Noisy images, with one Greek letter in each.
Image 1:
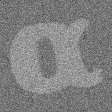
alpha
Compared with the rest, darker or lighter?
lighter
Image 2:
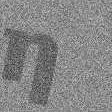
eta
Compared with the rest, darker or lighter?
darker
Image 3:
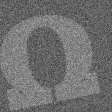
omega
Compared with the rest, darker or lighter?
lighter
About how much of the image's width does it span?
nearly all
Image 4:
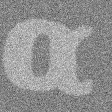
alpha
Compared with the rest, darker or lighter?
lighter
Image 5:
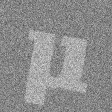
mu
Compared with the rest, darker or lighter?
lighter
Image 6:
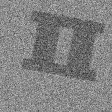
pi
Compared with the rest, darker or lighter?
darker
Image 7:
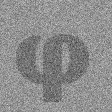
phi
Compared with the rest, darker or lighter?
darker
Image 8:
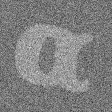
alpha
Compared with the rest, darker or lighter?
lighter
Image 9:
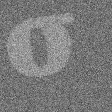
sigma
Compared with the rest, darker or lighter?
lighter
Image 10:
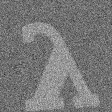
lambda
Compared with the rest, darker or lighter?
lighter
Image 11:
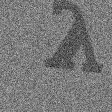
lambda
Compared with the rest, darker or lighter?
darker
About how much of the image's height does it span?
two thirds
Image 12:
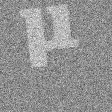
mu
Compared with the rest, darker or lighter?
lighter
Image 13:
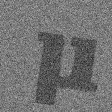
mu
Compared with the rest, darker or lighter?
darker
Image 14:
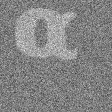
alpha
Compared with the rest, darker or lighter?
lighter
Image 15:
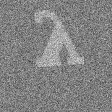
lambda
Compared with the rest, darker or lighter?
lighter
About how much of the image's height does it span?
half
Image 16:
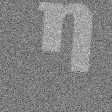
eta
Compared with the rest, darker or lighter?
lighter
